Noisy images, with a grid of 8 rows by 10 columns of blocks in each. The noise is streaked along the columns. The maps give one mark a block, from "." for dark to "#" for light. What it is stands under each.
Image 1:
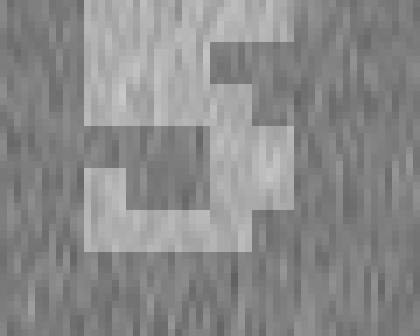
. . # # # # # . . .
. . # # # . . . . .
. . # # # # . . . .
. . . . . # # . . .
. . # . . # # . . .
. . # # # # . . . .
. . . . . . . . . .
. . . . . . . . . .
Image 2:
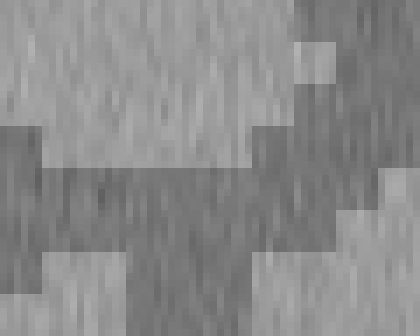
# # # # # # # . . .
# # # # # # # # . .
# # # # # # # . . .
. # # # # # . . . .
. . . . . . . . . #
. . . . . . . . # #
. # # . . . # # # #
# # # . . . # # # #
